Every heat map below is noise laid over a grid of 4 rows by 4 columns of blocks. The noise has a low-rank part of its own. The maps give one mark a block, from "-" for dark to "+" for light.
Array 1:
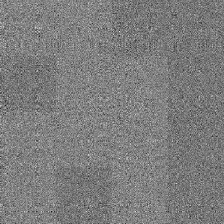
+ + - -
- + + -
+ + + -
+ - + -
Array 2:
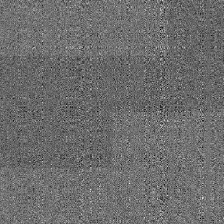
+ + + -
- - - -
- - + +
+ + + +
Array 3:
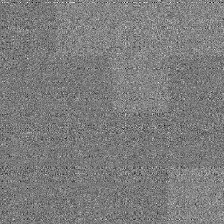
- + + +
- - + -
- - - -
- - - +
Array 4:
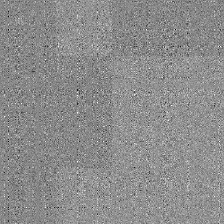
- + - -
- - + +
- - + +
- + + +
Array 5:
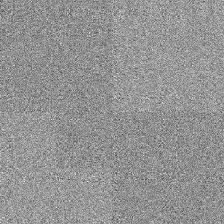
- - + +
- - + +
+ - - -
+ + - -
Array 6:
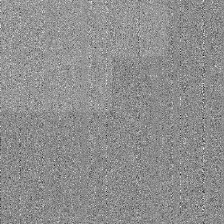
+ + + -
+ + - -
- - - -
- - - -
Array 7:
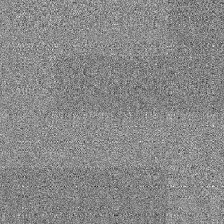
+ + + -
+ - - -
+ + + +
- - - +
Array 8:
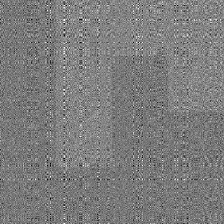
- + + +
- + - +
- + - -
- - - -
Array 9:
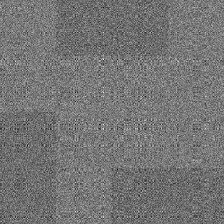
+ - - +
+ + + +
- + + +
- + - -
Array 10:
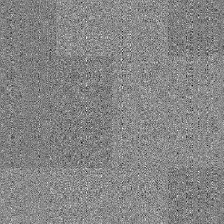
- + + -
- - + +
- - + +
+ + + -
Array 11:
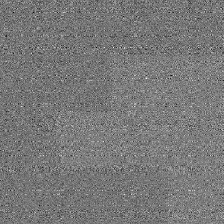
- - - -
- - + +
- + + +
- - - +
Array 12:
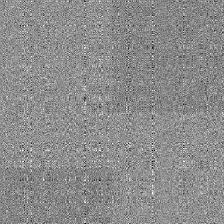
+ + - -
+ + - -
+ + + +
- - + +
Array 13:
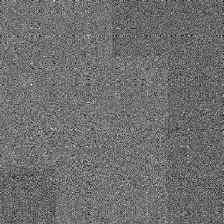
+ + - -
+ + + -
+ + + -
- + + -
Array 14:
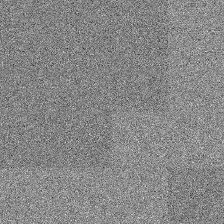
- - - +
- - - +
- - + +
+ + + -
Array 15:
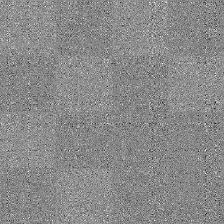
+ - + -
- + - +
+ - - -
- + - -
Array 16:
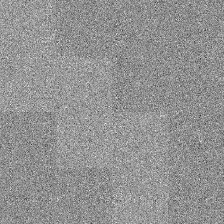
+ - - -
+ + - -
- + + -
- - + -
